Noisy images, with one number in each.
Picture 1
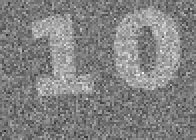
10
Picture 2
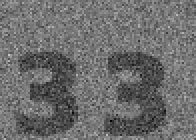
33
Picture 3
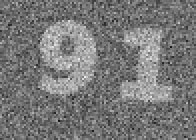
91
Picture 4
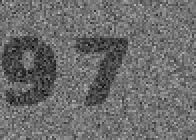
97
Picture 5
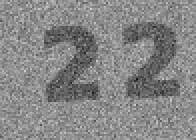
22
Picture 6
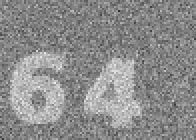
64
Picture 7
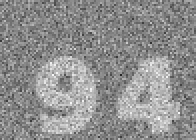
94
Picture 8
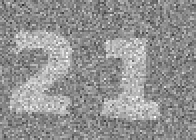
21
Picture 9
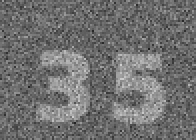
35
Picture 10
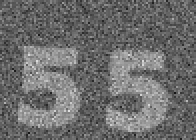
55
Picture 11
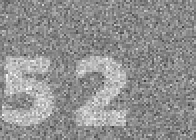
52
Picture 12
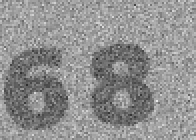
68
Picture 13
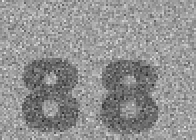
88
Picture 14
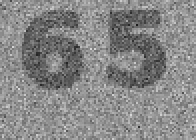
65
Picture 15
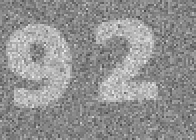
92
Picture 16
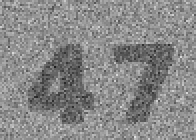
47
